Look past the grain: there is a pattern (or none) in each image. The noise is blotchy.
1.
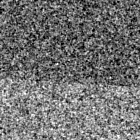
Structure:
a sharp edge
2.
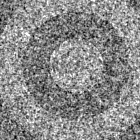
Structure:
rings round one point
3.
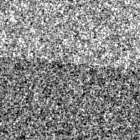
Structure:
a sharp edge
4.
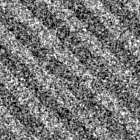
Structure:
diagonal stripes
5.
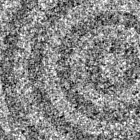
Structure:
rings round one point
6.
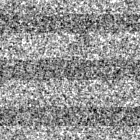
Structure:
horizontal stripes
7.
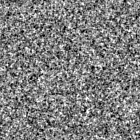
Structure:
only noise
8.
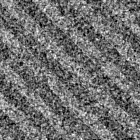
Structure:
diagonal stripes
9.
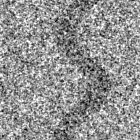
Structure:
a wavy band
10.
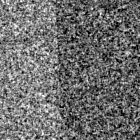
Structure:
a sharp edge
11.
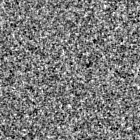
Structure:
only noise
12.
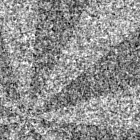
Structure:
spokes from one point
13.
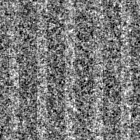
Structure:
vertical stripes
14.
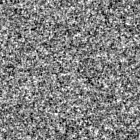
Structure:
only noise
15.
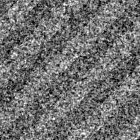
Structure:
diagonal stripes
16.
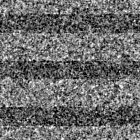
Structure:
horizontal stripes
